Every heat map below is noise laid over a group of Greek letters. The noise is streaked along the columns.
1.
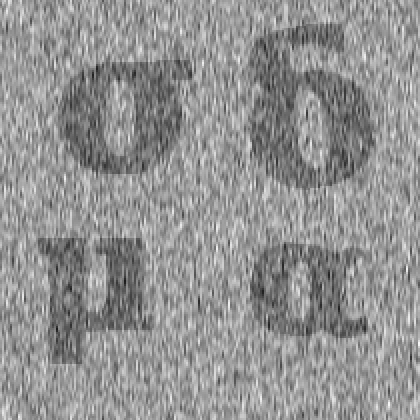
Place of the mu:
bottom left
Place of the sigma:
top left
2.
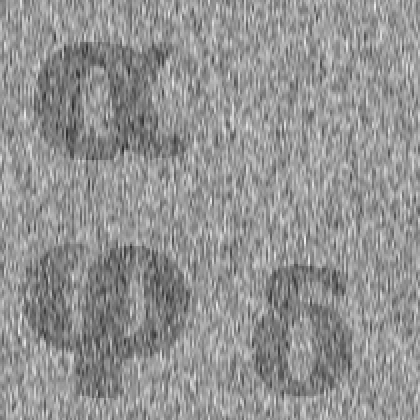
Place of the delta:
bottom right
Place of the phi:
bottom left
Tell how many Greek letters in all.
3
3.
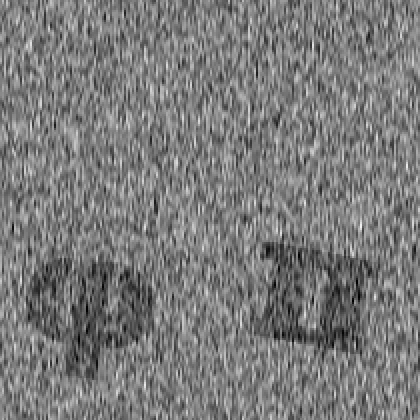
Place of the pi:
bottom right
